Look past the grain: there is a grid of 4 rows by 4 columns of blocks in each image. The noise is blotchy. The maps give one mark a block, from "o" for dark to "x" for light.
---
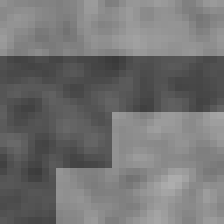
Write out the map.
xxxx
oooo
ooxx
oxxx
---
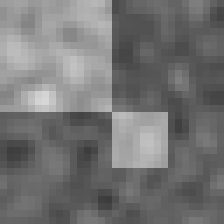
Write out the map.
xxoo
xxoo
ooxo
oooo
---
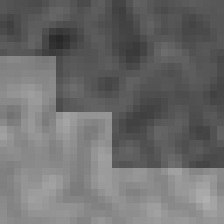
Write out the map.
oooo
xooo
xxoo
xxxx
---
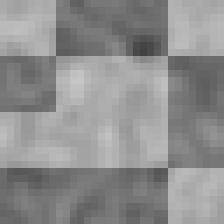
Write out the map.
xoox
oxxo
xxxo
ooox
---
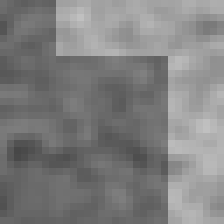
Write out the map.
oxxx
ooox
ooox
ooox
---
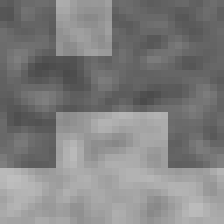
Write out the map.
oxoo
oooo
oxxo
xxxx
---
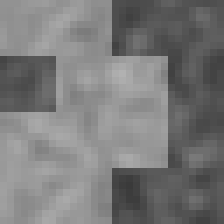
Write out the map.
xxoo
oxxo
xxxo
xxoo
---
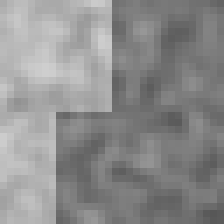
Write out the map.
xxoo
xxoo
xooo
xooo
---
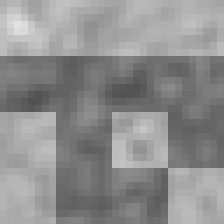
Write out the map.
xxxx
oooo
xoxo
xoox
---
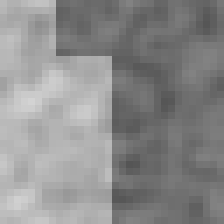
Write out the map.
xooo
xxoo
xxoo
xxoo
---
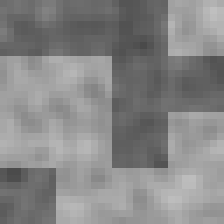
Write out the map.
ooox
xxoo
xxox
oxxx
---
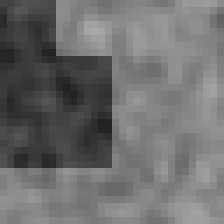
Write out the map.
oxxx
ooxx
ooxx
xxxx
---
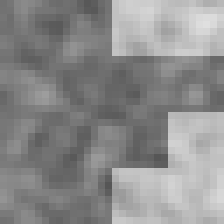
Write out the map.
ooxx
oooo
ooox
ooxx
